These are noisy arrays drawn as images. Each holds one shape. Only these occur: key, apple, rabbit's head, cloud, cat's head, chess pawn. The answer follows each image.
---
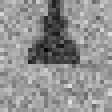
chess pawn
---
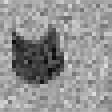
cat's head
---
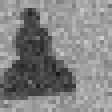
chess pawn
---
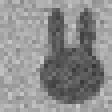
rabbit's head
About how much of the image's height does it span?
nearly all
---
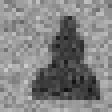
chess pawn
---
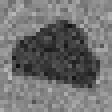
cloud
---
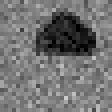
cloud
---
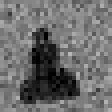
chess pawn
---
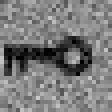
key
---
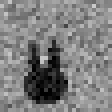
rabbit's head
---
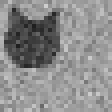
cat's head
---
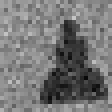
chess pawn
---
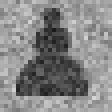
chess pawn
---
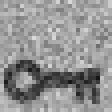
key
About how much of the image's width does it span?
nearly all
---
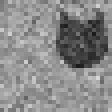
cat's head
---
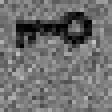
key
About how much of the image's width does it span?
two thirds
